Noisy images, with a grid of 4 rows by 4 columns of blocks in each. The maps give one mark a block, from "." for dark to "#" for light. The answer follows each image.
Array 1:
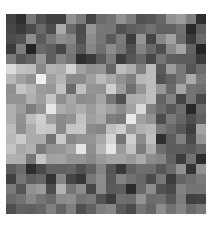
....
###.
###.
....
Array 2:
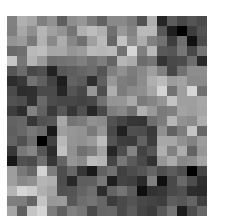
###.
..##
.#.#
#...
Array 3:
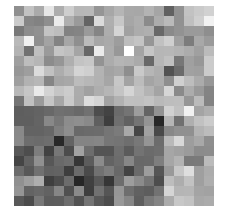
####
####
...#
...#
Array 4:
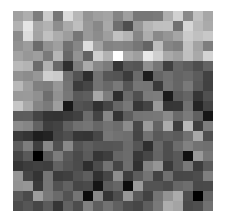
####
#...
....
....
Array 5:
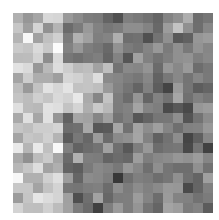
#...
##..
#...
#...
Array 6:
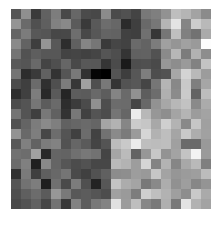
...#
...#
..##
..##
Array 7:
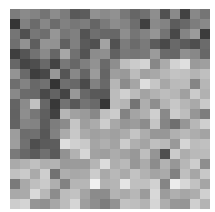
....
..##
.###
####
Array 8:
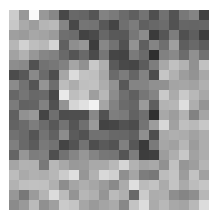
#...
.#.#
...#
####
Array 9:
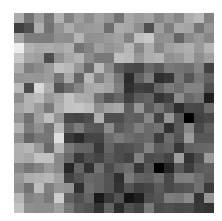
####
##..
#...
#...
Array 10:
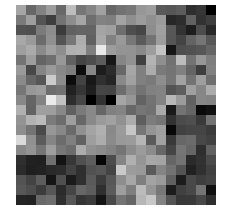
###.
#.##
###.
..#.
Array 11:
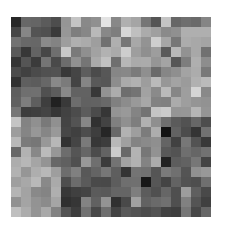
.###
..##
#.#.
#...
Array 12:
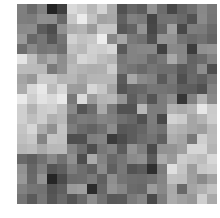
.#..
##..
#..#
...#
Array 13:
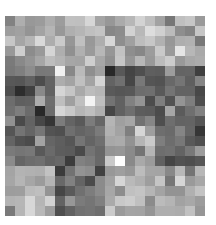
####
.#..
..#.
#.##
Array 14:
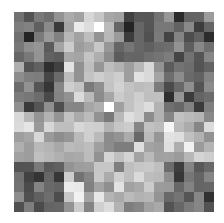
.#..
.##.
####
.##.
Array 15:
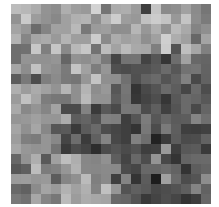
####
##..
#...
##..
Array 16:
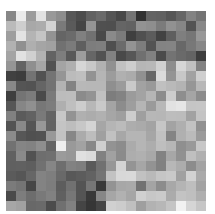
#...
.###
.###
..##
